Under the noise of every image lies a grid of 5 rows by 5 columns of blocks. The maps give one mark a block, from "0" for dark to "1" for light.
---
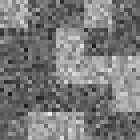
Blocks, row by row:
1 0 0 1 0
0 0 1 0 0
0 0 1 1 1
0 0 0 0 1
0 1 1 0 0
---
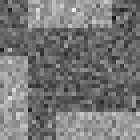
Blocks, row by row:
0 1 1 1 0
0 0 0 0 0
1 0 0 0 0
1 0 0 0 0
1 0 1 1 1
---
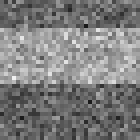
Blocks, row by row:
0 0 0 0 0
1 1 1 1 1
1 1 1 1 1
0 0 0 0 0
0 0 0 0 0
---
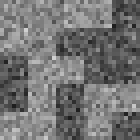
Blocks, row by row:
1 1 1 1 0
1 1 0 0 0
0 1 1 0 0
0 1 0 1 1
1 1 0 1 0
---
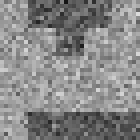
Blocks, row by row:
1 0 0 0 1
1 1 0 1 1
1 1 1 1 1
1 1 1 1 1
1 0 0 0 0
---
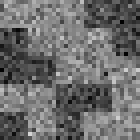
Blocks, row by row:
1 1 1 0 0
0 1 1 1 0
0 0 1 1 1
1 1 0 0 1
0 1 0 1 1
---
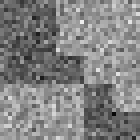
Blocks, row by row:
0 0 1 1 1
0 0 1 1 1
0 0 0 1 1
1 1 1 0 1
1 1 1 0 0
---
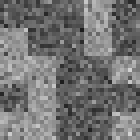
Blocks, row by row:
0 0 0 1 0
1 0 0 1 0
1 1 0 0 1
0 1 0 0 0
1 1 0 0 1
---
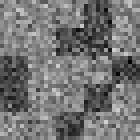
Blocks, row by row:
1 1 1 0 1
1 1 0 0 1
0 1 1 1 0
0 1 1 0 1
1 1 0 1 1
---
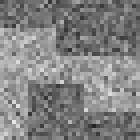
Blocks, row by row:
0 0 0 0 0
1 1 0 0 0
1 1 1 1 1
1 0 0 1 1
1 0 0 0 0
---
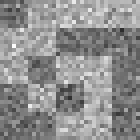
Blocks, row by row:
0 1 1 1 1
1 1 0 0 0
1 0 1 1 0
0 1 0 1 0
0 0 1 1 0
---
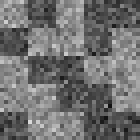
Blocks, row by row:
1 0 1 0 0
0 1 1 0 1
1 0 0 1 1
1 1 0 0 1
0 1 1 0 0
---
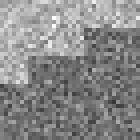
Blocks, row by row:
1 1 1 1 1
1 1 1 0 0
1 0 0 0 0
0 0 0 0 0
0 0 0 0 0
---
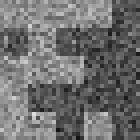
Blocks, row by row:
1 1 1 1 0
0 1 0 0 0
1 1 1 0 0
1 0 0 0 0
1 1 0 1 0
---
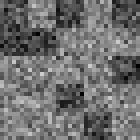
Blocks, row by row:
0 1 0 1 0
0 0 1 1 1
1 1 1 1 0
1 1 0 1 1
1 1 1 0 1
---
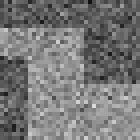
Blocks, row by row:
0 0 0 0 0
1 1 1 0 0
0 1 1 0 0
0 1 1 1 1
0 1 1 1 1
